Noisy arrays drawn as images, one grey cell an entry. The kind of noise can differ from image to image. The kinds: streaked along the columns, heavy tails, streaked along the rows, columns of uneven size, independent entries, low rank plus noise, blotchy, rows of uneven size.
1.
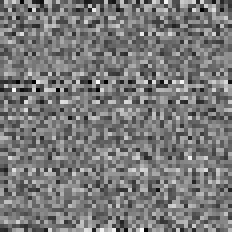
rows of uneven size
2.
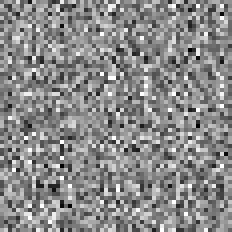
low rank plus noise
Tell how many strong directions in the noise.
one
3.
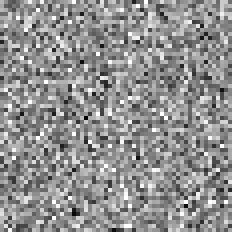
independent entries
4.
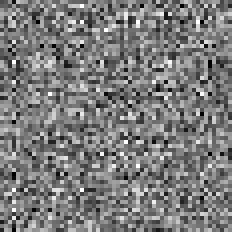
low rank plus noise
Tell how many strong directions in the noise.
three or four
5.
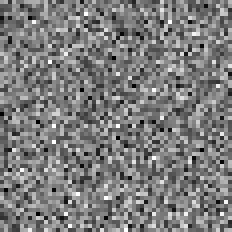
independent entries
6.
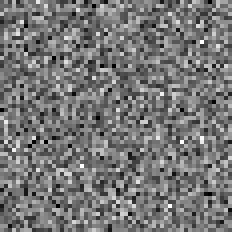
independent entries
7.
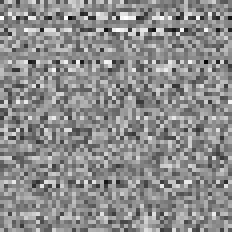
rows of uneven size
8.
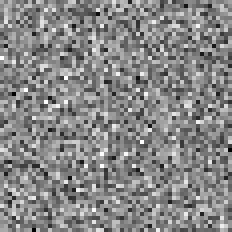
independent entries
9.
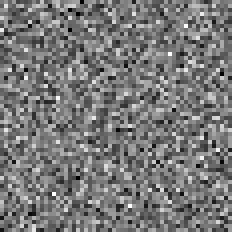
independent entries
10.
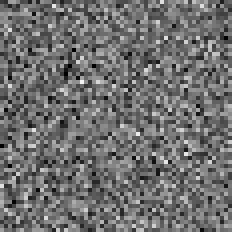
independent entries
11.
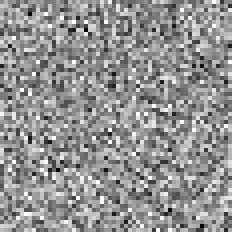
independent entries
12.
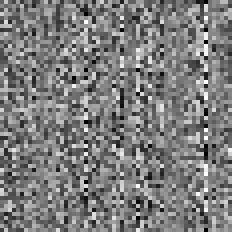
columns of uneven size
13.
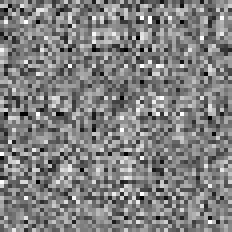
low rank plus noise
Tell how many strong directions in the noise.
three or four
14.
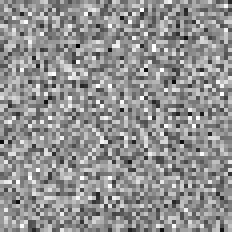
independent entries
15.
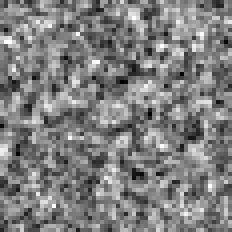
blotchy
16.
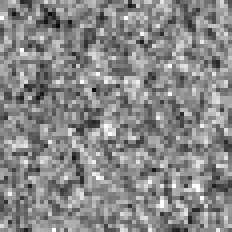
blotchy
